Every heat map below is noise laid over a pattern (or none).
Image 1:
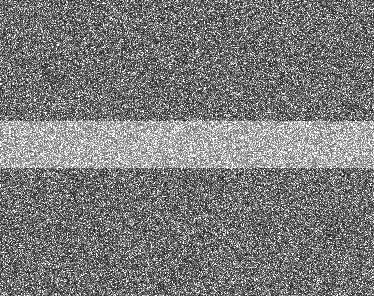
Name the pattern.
one horizontal stripe
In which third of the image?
middle
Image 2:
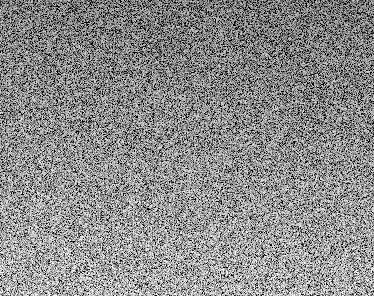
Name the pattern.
a smooth slope
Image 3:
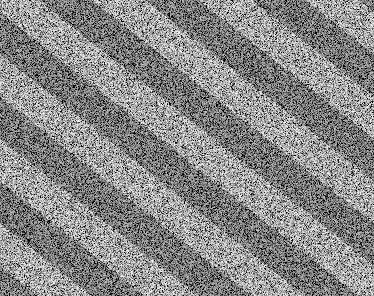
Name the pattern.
diagonal stripes
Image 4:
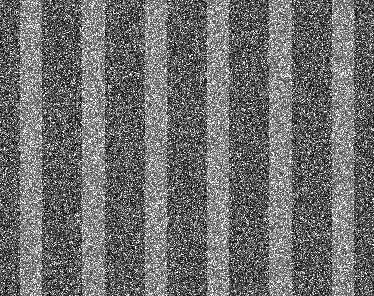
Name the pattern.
vertical stripes
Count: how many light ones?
6
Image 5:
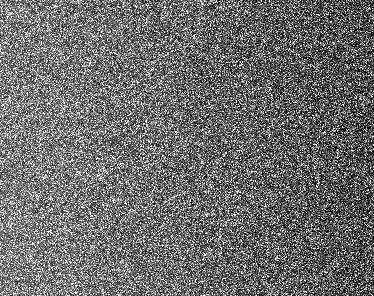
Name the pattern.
a smooth slope
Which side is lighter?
left
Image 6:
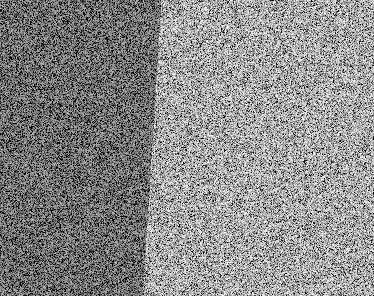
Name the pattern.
a sharp edge
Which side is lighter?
right
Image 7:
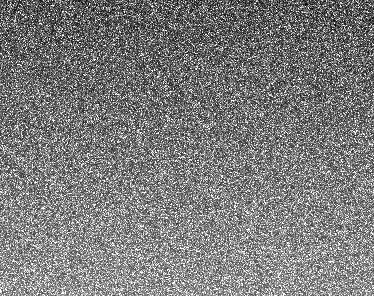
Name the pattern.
a smooth slope
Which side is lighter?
bottom
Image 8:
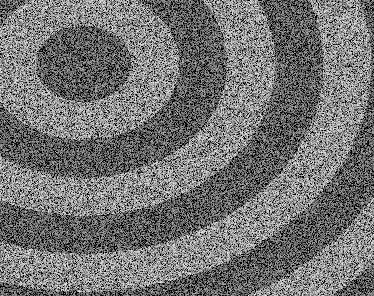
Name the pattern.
rings round one point
